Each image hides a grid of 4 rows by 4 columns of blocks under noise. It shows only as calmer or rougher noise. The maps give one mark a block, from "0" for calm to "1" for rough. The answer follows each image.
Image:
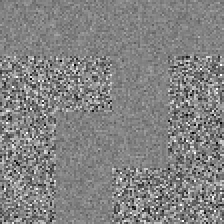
0 0 0 0
1 1 0 1
1 0 0 1
1 0 1 1
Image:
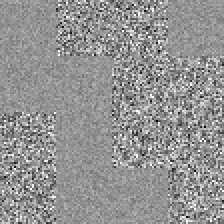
0 1 1 0
0 0 1 1
1 0 1 1
1 0 0 1
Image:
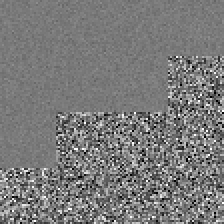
0 0 0 0
0 0 0 1
0 1 1 1
1 1 1 1
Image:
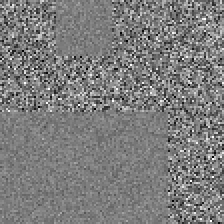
1 0 1 1
1 1 1 1
0 0 0 1
0 0 0 1
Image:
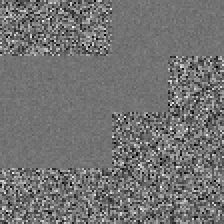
1 1 0 0
0 0 0 1
0 0 1 1
1 1 1 1
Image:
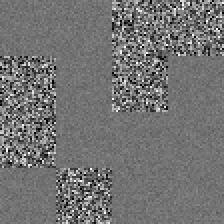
0 0 1 1
1 0 1 0
1 0 0 0
0 1 0 0
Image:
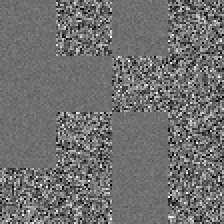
0 1 0 1
0 0 1 1
0 1 0 1
1 1 0 1
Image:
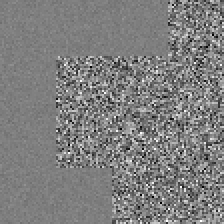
0 0 0 1
0 1 1 1
0 1 1 1
0 0 1 1
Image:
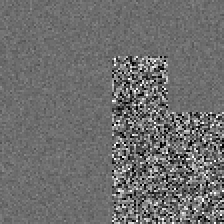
0 0 0 0
0 0 1 0
0 0 1 1
0 0 1 1
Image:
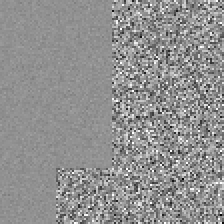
0 0 1 1
0 0 1 1
0 0 1 1
0 1 1 1
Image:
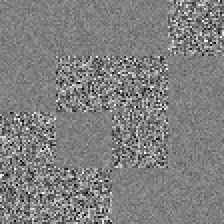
0 0 0 1
0 1 1 0
1 0 1 0
1 1 0 0
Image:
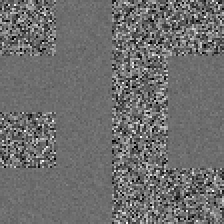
1 0 1 1
0 0 1 0
1 0 1 0
0 0 1 1
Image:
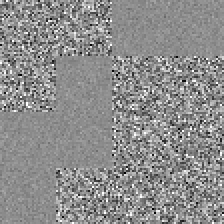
1 1 0 0
1 0 1 1
0 0 1 1
0 1 1 1
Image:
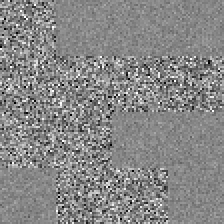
1 0 0 0
1 1 1 1
1 1 0 0
0 1 1 0
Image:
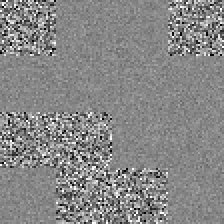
1 0 0 1
0 0 0 0
1 1 0 0
0 1 1 0
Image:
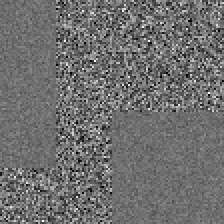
0 1 1 1
0 1 1 1
0 1 0 0
1 1 0 0
